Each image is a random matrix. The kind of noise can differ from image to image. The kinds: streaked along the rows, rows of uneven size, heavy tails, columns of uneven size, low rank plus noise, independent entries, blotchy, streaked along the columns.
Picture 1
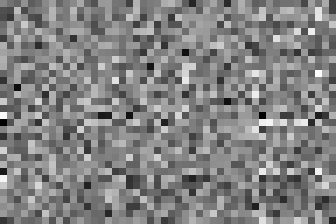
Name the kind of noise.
low rank plus noise
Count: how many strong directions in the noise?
one
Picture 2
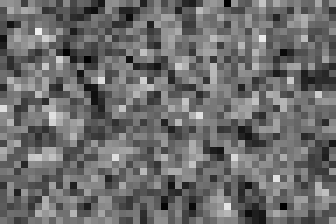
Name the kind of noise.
blotchy
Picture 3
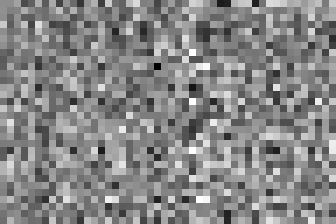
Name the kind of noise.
low rank plus noise
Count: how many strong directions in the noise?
three or four
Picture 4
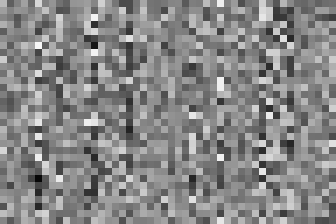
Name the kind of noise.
columns of uneven size
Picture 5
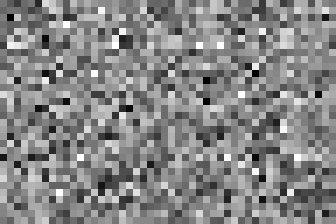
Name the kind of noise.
low rank plus noise
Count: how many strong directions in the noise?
five to eight
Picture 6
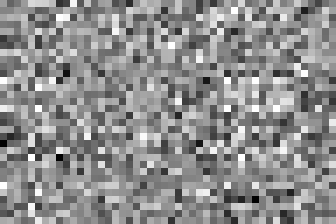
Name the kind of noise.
low rank plus noise
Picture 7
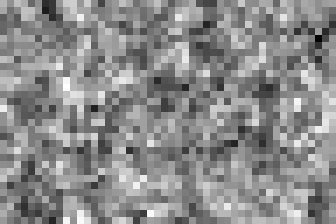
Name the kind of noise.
blotchy
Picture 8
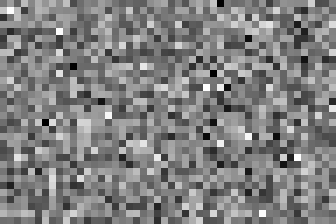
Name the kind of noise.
independent entries
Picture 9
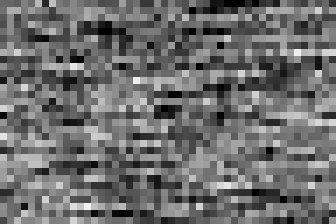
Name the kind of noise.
streaked along the rows
